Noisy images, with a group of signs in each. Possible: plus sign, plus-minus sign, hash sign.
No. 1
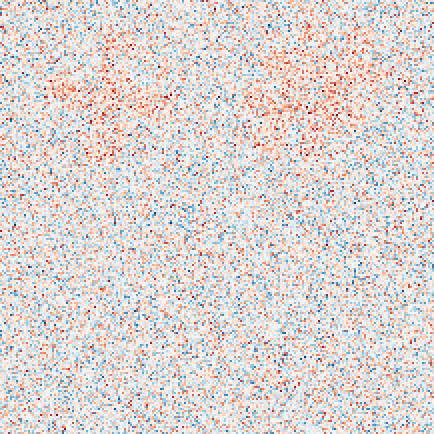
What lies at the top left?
plus sign
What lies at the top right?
hash sign
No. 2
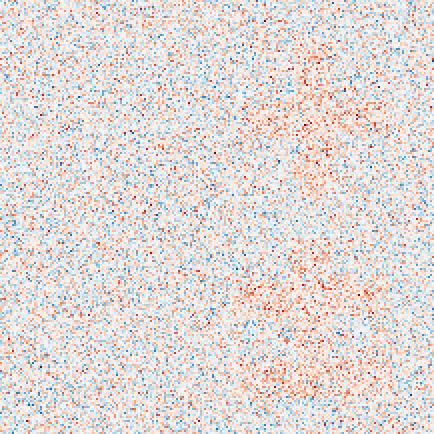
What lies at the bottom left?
nothing
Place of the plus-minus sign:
bottom right
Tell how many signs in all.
2
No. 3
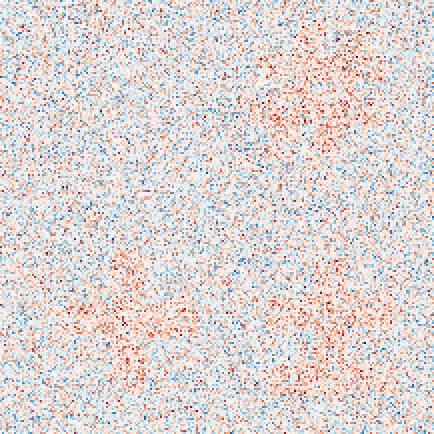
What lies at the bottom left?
plus sign
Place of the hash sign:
top right
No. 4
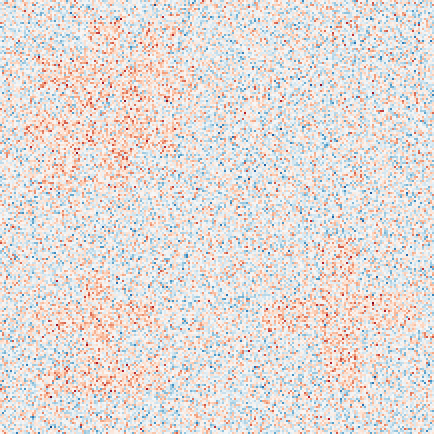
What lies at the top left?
hash sign
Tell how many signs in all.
3
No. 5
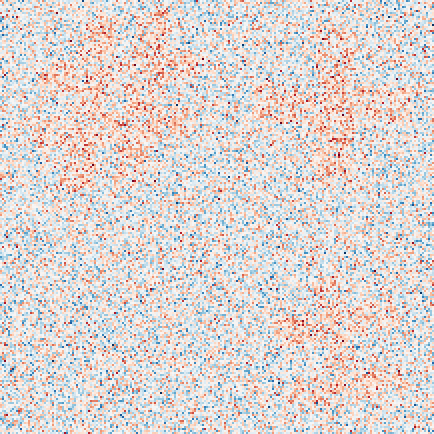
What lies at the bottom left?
nothing
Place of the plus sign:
top right
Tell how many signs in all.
3
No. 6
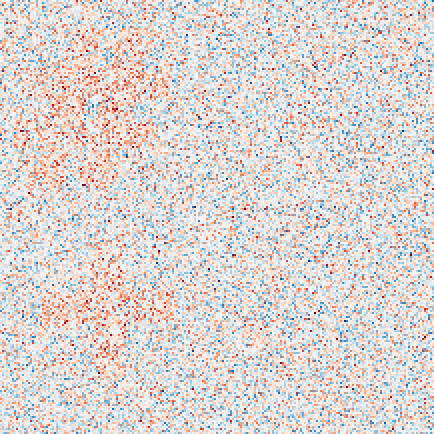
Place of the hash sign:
top left
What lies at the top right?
nothing
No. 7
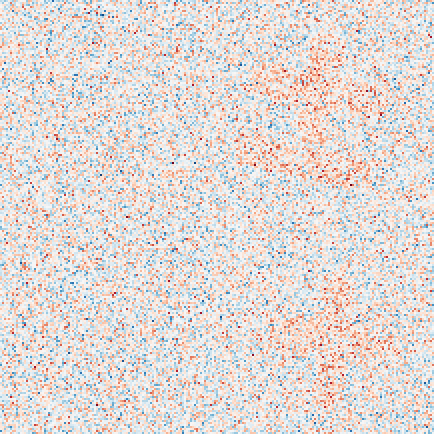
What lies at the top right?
plus-minus sign
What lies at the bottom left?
nothing
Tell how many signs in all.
2
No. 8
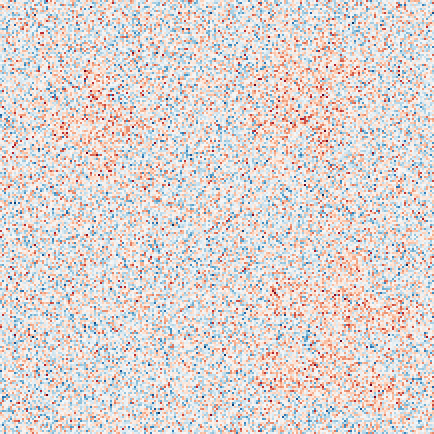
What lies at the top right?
hash sign
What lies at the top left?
plus sign
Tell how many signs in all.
3
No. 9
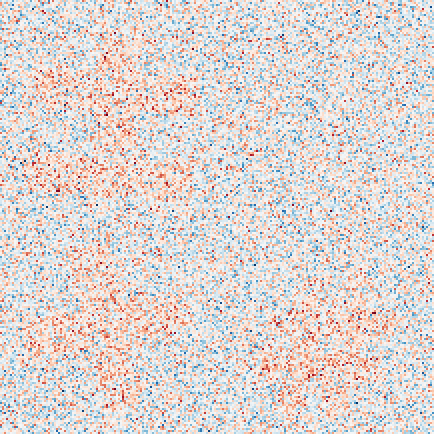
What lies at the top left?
plus-minus sign
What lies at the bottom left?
plus sign
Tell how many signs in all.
3
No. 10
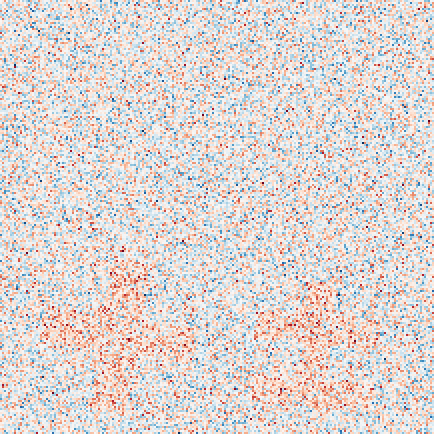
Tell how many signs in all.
2
